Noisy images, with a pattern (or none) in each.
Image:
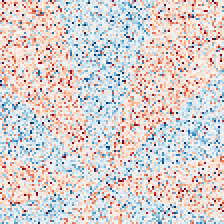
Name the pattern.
spokes from one point
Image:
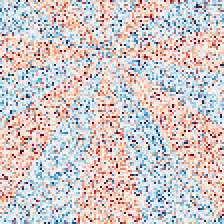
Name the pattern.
spokes from one point
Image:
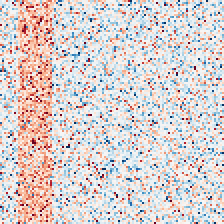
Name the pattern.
one vertical stripe
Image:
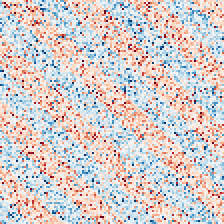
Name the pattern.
diagonal stripes
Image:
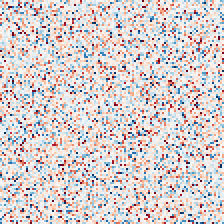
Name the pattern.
only noise
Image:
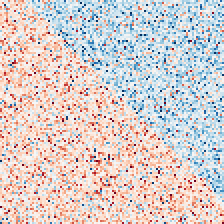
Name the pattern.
a sharp edge
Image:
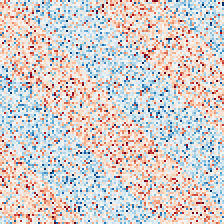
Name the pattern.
diagonal stripes
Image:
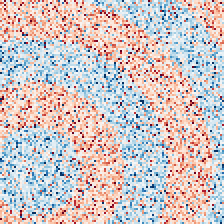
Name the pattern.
rings round one point
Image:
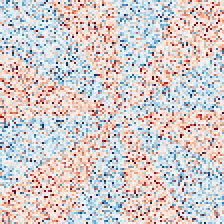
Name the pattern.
spokes from one point
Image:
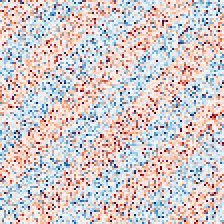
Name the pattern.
diagonal stripes
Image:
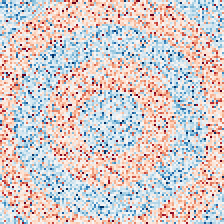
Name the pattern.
rings round one point
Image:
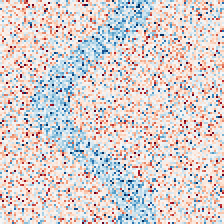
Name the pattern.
a wavy band
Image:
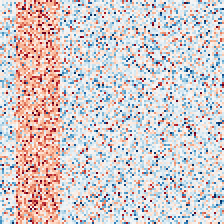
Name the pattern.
one vertical stripe
